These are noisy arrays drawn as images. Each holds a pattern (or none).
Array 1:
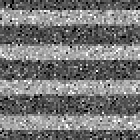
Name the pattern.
horizontal stripes
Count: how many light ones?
4
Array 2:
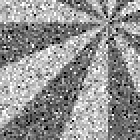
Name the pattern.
spokes from one point
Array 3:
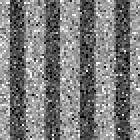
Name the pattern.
vertical stripes
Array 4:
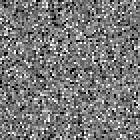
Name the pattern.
only noise
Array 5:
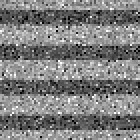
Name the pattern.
horizontal stripes
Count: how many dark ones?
4
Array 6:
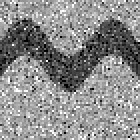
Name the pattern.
a wavy band
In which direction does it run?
left to right
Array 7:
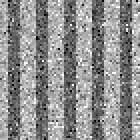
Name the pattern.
vertical stripes
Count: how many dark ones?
5
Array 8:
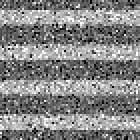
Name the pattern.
horizontal stripes
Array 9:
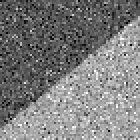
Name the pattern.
a sharp edge
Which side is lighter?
bottom right
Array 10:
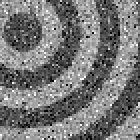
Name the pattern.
rings round one point
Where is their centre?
top left
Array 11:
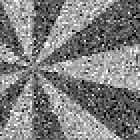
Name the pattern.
spokes from one point
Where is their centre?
middle left
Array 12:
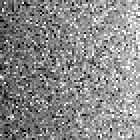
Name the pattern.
a smooth slope
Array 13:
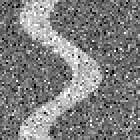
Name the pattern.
a wavy band
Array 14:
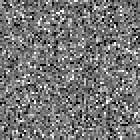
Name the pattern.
only noise
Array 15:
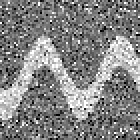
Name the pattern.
a wavy band
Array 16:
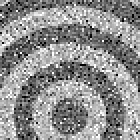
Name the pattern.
rings round one point
